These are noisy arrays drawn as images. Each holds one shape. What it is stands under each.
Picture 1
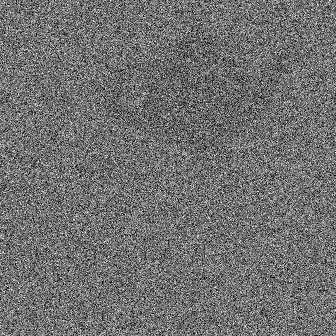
teapot
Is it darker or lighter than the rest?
darker
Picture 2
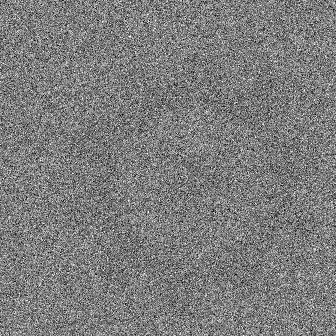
gear
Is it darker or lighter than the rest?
darker
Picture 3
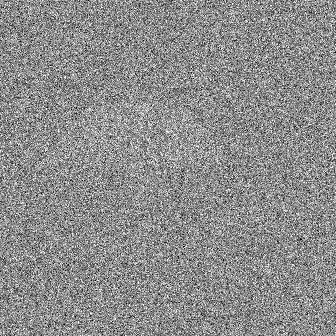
umbrella
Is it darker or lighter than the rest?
lighter
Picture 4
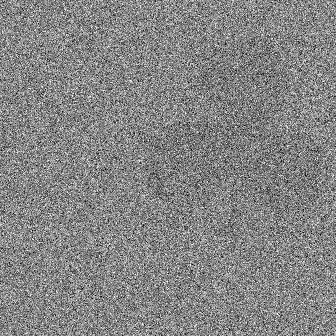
club
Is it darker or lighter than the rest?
darker
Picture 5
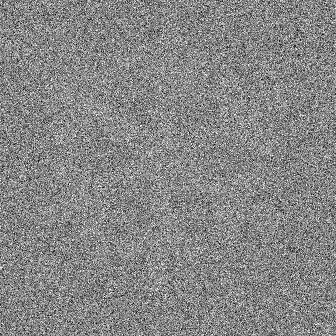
snowflake
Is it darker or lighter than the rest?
lighter
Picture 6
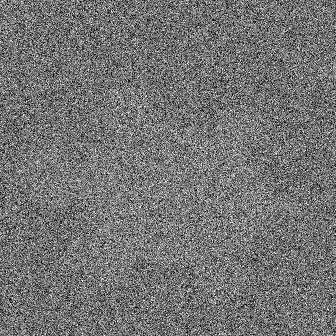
turtle
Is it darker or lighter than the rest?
lighter
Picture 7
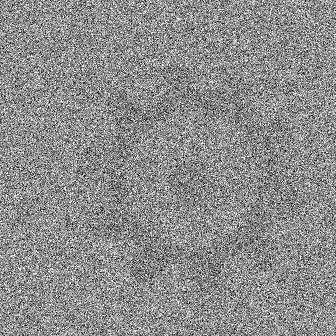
gear
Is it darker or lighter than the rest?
darker
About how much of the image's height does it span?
two thirds
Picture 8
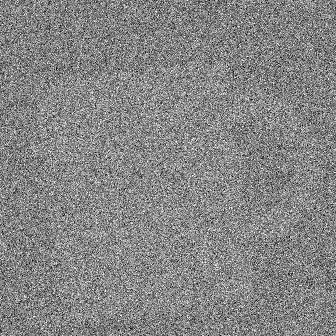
cup
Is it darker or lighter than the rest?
lighter
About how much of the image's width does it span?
nearly all
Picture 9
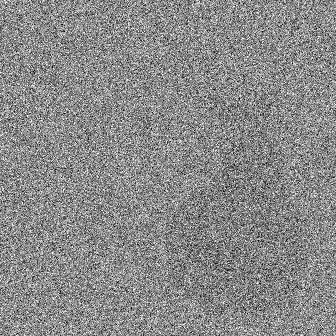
pear
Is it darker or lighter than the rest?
darker
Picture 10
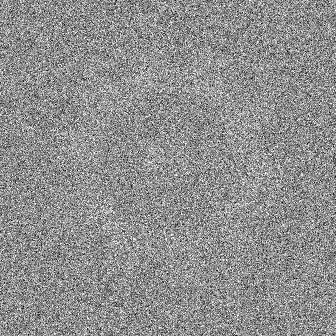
gear
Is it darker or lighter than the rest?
lighter
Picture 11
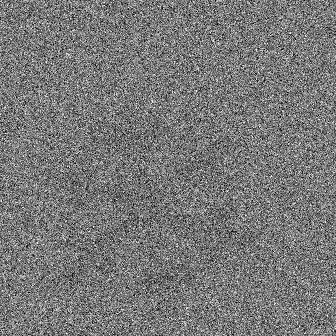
snowflake
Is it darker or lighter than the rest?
darker
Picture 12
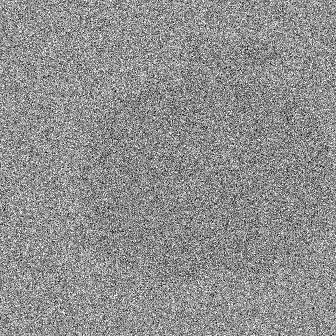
apple
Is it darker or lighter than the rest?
darker
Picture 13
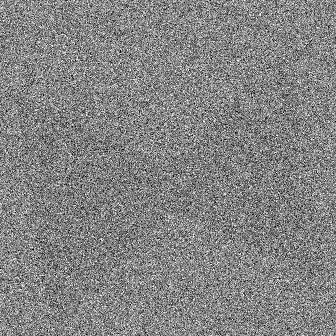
bow tie
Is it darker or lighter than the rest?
darker
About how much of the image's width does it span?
nearly all
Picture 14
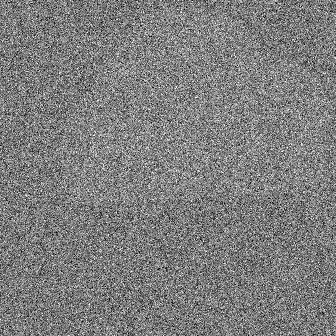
cloud
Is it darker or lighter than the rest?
lighter
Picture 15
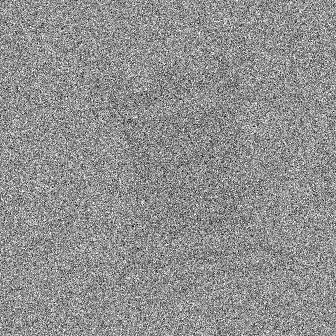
chess rook
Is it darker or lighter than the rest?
darker
